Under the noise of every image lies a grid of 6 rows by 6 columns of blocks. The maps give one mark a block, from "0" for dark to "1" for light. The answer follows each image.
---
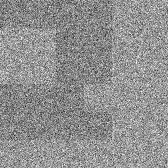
0 0 0 0 1 1
1 1 0 0 1 1
1 1 0 0 1 1
0 0 0 1 1 1
0 0 0 0 1 1
1 1 1 1 1 1
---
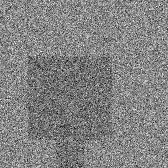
1 1 1 1 1 1
1 1 1 1 1 1
1 0 0 0 1 1
1 0 0 0 1 1
1 0 0 0 1 1
1 1 0 1 1 1
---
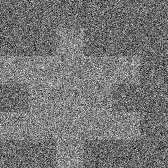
0 0 0 0 0 0
0 0 1 0 0 0
1 1 1 1 1 0
0 1 1 1 0 0
1 1 1 1 1 0
0 0 1 0 0 0
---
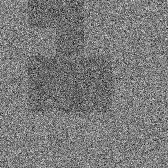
1 0 0 1 1 1
1 1 0 1 1 1
1 0 0 0 1 1
1 0 0 0 1 1
1 1 1 1 1 1
1 1 1 1 1 1
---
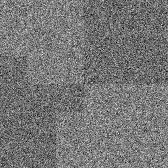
1 1 1 0 0 0
1 1 1 0 0 0
0 1 1 0 0 0
0 0 0 1 1 1
0 0 1 1 1 1
0 0 1 1 1 1
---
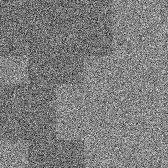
0 0 0 0 1 1
0 0 0 0 1 1
1 0 0 1 1 1
0 0 1 1 1 1
0 0 1 1 1 1
1 0 0 1 1 1
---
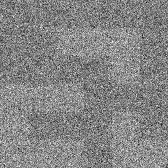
0 0 0 0 0 0
0 0 1 1 1 0
0 0 0 0 1 0
1 1 1 0 0 0
1 0 0 0 1 0
1 1 1 0 1 1
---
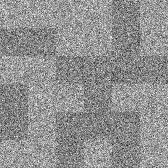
1 1 1 1 0 1
0 0 1 1 0 1
1 1 0 0 0 0
0 1 1 0 1 1
0 1 0 0 0 1
1 1 0 1 0 1
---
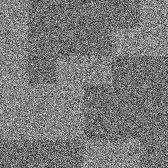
1 0 0 0 0 1
1 0 0 0 1 1
1 0 1 1 0 0
1 1 1 0 0 0
1 1 1 0 0 0
0 0 0 1 1 0
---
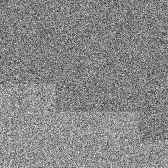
0 0 0 0 0 0
0 0 0 0 0 0
0 0 0 0 0 0
1 1 0 0 0 0
1 1 1 1 1 0
1 1 1 1 1 1
